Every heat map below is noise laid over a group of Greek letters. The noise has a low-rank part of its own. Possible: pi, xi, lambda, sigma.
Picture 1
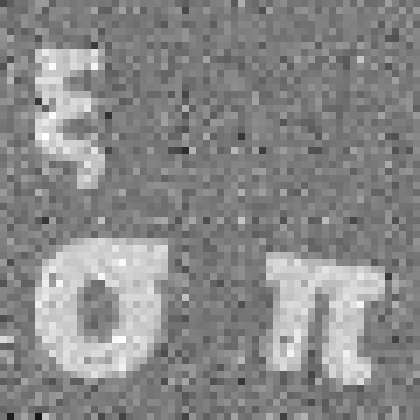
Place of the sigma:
bottom left
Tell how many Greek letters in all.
3
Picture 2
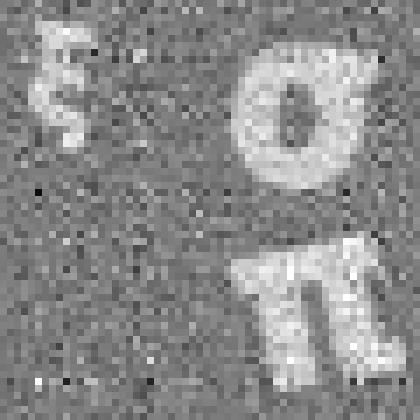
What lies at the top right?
sigma
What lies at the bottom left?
nothing
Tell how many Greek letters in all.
3
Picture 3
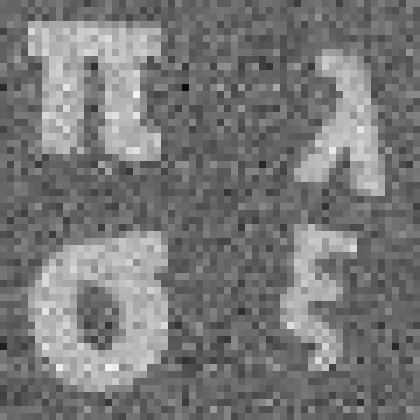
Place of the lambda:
top right
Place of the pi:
top left
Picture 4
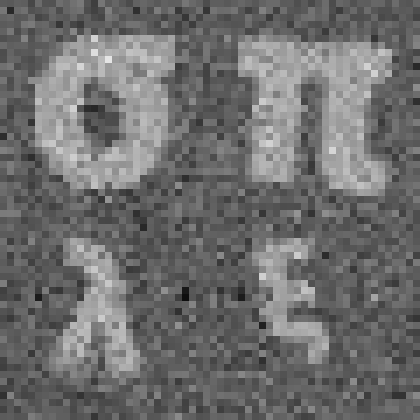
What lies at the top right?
pi
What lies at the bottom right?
xi
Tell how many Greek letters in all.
4
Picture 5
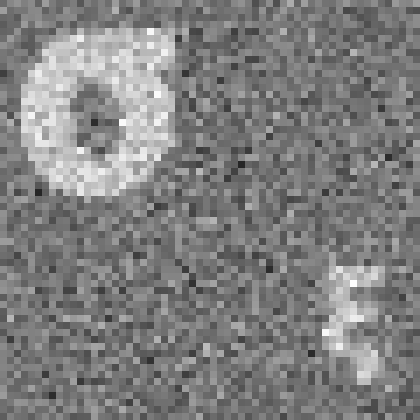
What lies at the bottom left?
nothing
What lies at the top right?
nothing
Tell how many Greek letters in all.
2
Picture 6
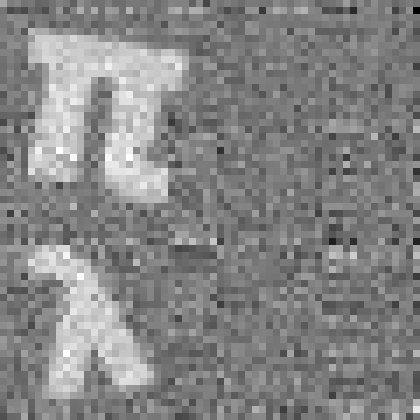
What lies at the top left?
pi
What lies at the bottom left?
lambda
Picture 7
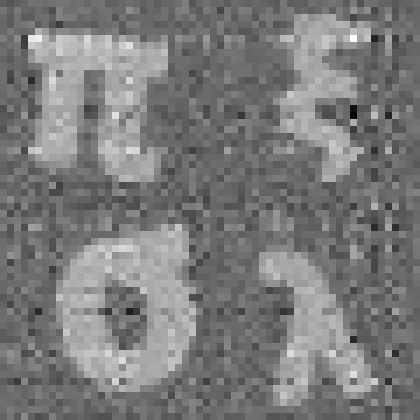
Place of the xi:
top right
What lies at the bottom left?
sigma
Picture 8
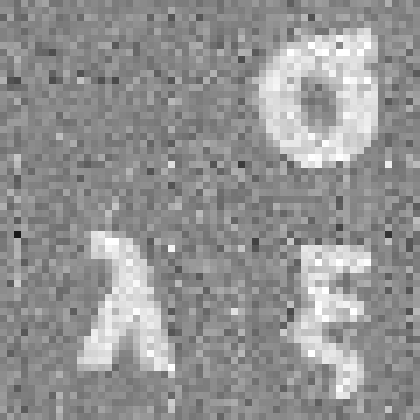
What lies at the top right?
sigma
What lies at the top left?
nothing
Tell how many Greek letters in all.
3
